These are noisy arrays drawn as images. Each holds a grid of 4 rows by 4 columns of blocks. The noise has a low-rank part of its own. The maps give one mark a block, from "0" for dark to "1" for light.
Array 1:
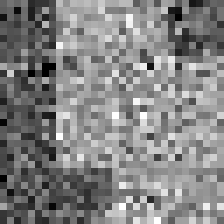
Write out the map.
0 1 1 0
0 1 1 1
0 1 1 1
0 0 1 1
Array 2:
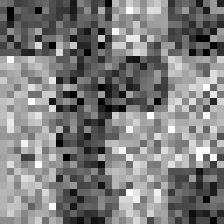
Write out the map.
0 0 1 0
1 0 0 1
1 0 1 1
1 0 1 0
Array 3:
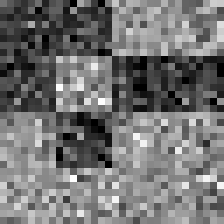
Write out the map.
0 0 1 1
0 1 0 0
1 0 1 1
1 1 1 1
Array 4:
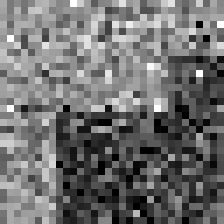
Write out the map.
1 1 1 1
1 1 1 0
1 0 0 0
1 0 0 0
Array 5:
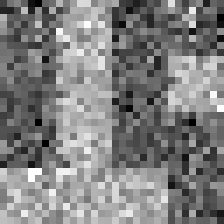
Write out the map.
0 1 0 0
0 1 0 1
0 1 0 0
1 1 1 0
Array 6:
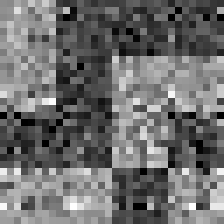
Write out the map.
1 0 0 0
1 0 1 1
0 0 1 0
1 1 0 1
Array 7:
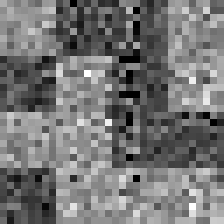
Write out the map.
1 0 0 1
0 1 0 1
1 1 0 0
0 1 1 1
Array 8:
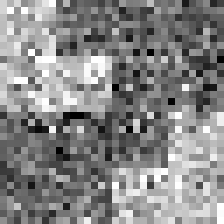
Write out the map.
1 0 0 0
1 1 0 0
0 0 0 1
0 0 1 1
